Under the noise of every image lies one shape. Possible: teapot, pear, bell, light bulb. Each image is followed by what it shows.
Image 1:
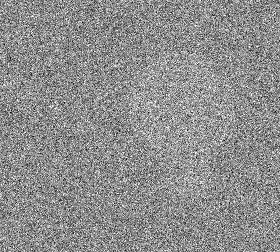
light bulb
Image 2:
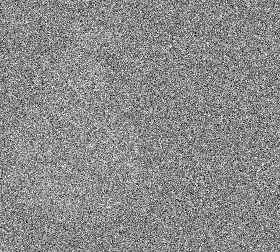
pear
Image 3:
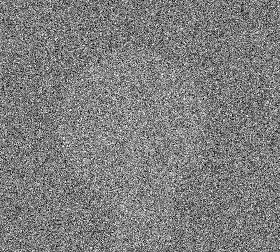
light bulb
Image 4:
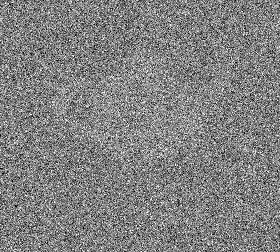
teapot
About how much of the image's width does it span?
two thirds
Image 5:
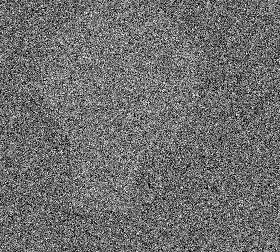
light bulb
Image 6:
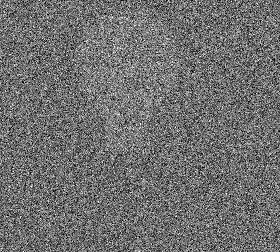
light bulb
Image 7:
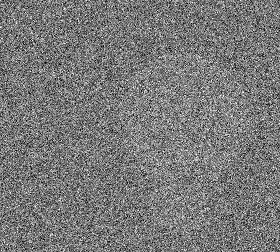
light bulb
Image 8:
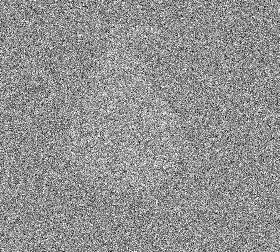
pear
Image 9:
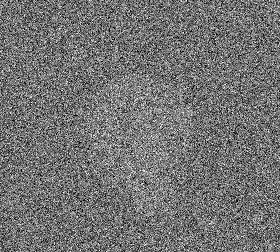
light bulb
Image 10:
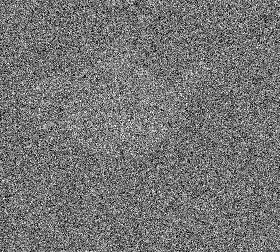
teapot
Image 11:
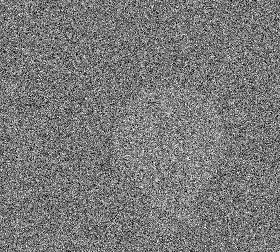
light bulb
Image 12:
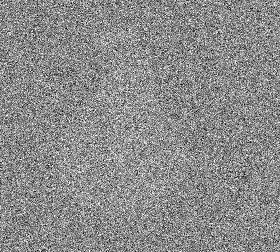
pear
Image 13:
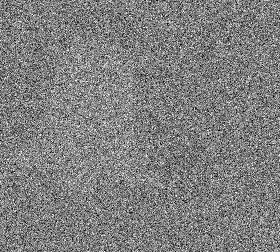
bell
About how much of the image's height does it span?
two thirds
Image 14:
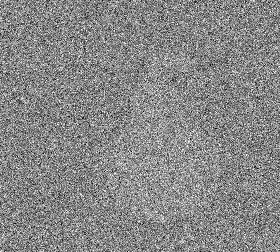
pear
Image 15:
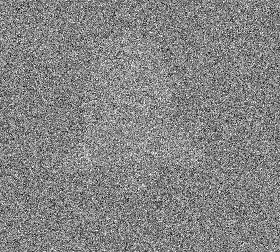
bell
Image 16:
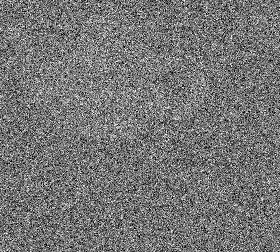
teapot
